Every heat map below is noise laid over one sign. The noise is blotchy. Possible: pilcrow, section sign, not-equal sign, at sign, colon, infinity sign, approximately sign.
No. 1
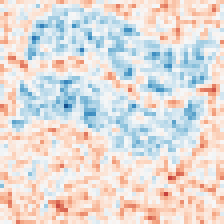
approximately sign
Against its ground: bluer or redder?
bluer
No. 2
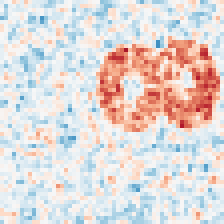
infinity sign
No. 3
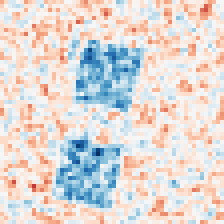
colon
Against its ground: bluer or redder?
bluer
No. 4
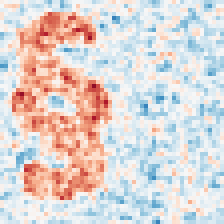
section sign
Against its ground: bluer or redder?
redder
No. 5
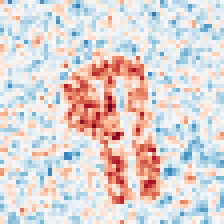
pilcrow
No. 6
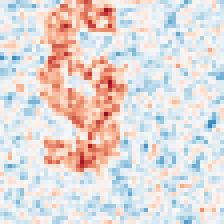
section sign
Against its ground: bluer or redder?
redder
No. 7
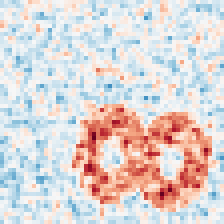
infinity sign
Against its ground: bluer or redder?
redder
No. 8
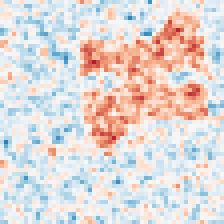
not-equal sign
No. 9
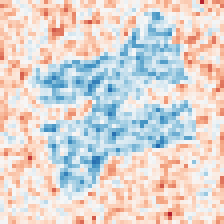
not-equal sign
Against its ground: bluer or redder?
bluer
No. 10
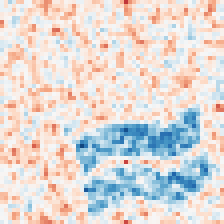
approximately sign
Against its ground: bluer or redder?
bluer
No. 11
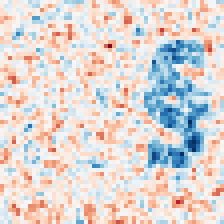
section sign
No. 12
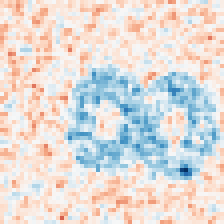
infinity sign
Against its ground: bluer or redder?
bluer
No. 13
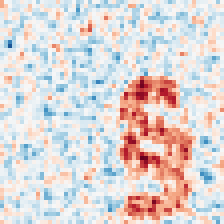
section sign
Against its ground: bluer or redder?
redder
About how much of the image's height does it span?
two thirds
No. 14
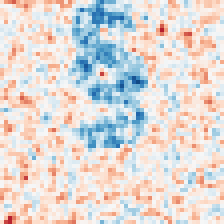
section sign
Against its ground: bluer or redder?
bluer
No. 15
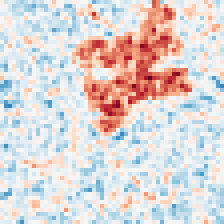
not-equal sign
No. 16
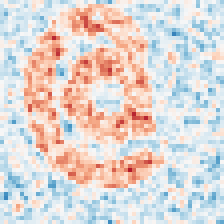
at sign
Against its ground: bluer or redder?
redder
